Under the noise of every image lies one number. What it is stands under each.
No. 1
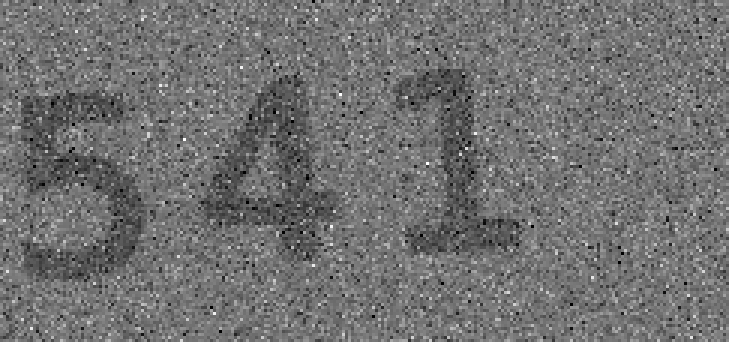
541
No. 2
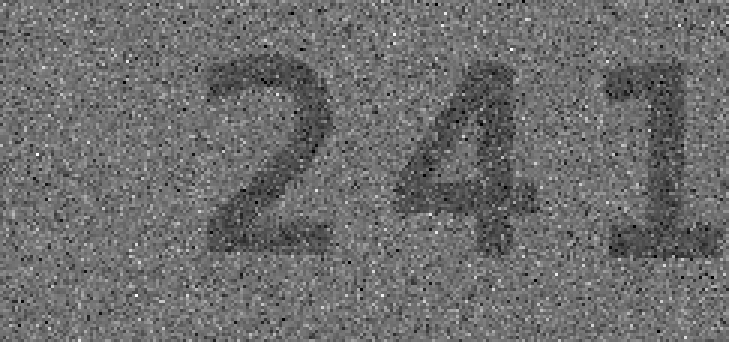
241
